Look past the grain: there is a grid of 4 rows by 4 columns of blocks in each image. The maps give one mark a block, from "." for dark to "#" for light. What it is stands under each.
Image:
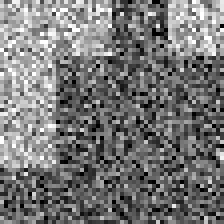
##.#
#...
#...
....
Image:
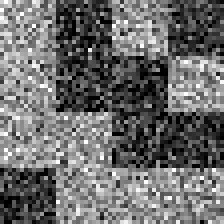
#.#.
#..#
##..
.###
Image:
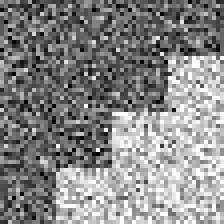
....
...#
..##
.###
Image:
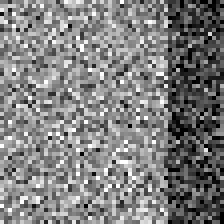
###.
###.
###.
###.
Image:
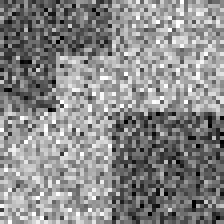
..##
.###
##..
##..
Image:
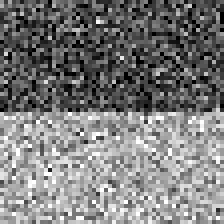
....
....
####
####
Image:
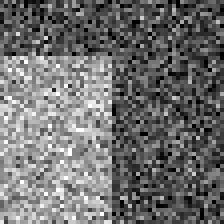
....
##..
##..
##..
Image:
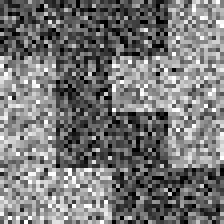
...#
#.##
#..#
##..
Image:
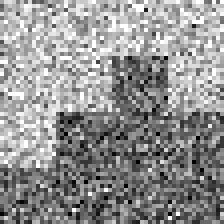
####
##.#
#...
....
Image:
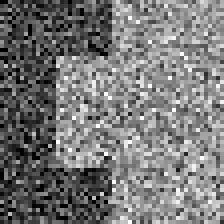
..##
.###
.###
..##
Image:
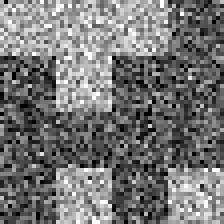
###.
.#..
....
.#.#
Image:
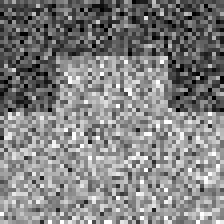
....
.##.
####
####
